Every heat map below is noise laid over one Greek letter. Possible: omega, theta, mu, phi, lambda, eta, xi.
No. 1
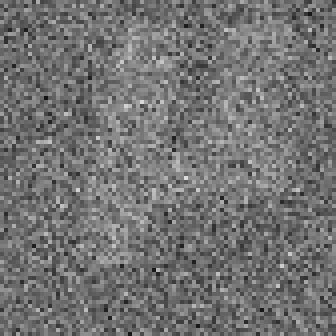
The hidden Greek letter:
mu
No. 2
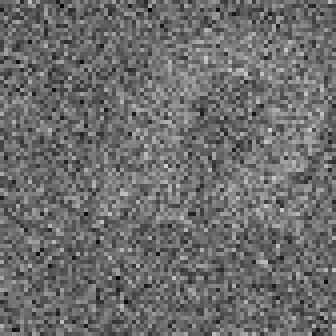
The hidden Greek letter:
omega
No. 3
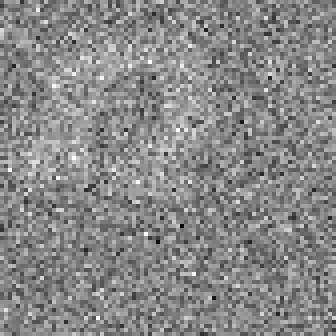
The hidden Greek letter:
omega
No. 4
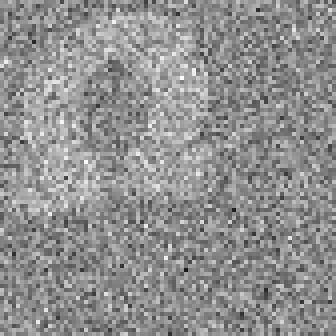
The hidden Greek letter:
omega
